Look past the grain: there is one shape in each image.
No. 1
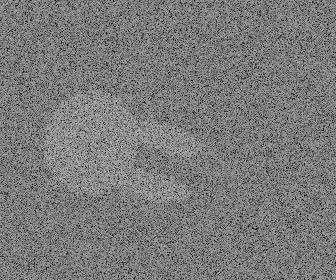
rabbit's head
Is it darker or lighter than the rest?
lighter
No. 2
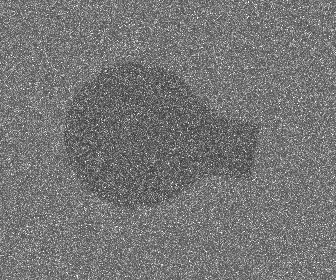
light bulb
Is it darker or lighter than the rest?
darker
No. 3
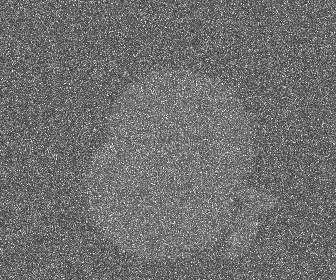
apple
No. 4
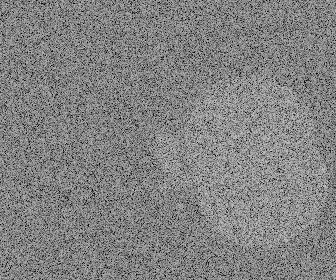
apple
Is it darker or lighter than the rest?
lighter
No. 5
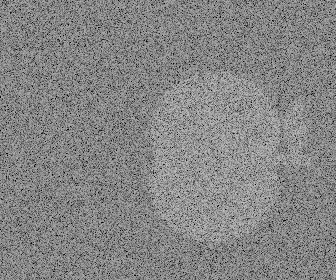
apple
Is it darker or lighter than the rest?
lighter
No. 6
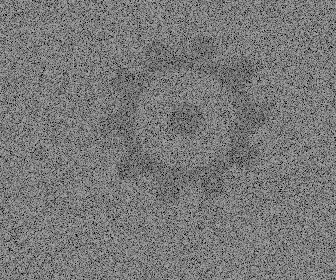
gear
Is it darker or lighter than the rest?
darker
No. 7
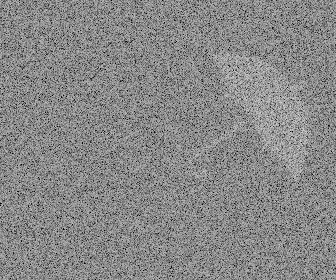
umbrella
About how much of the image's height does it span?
half
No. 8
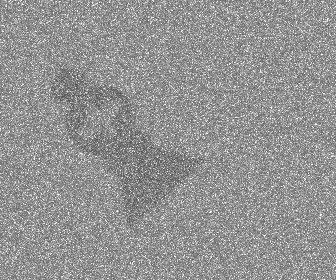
chess bishop
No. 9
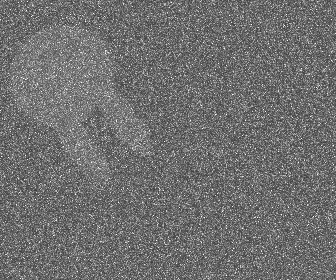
rabbit's head
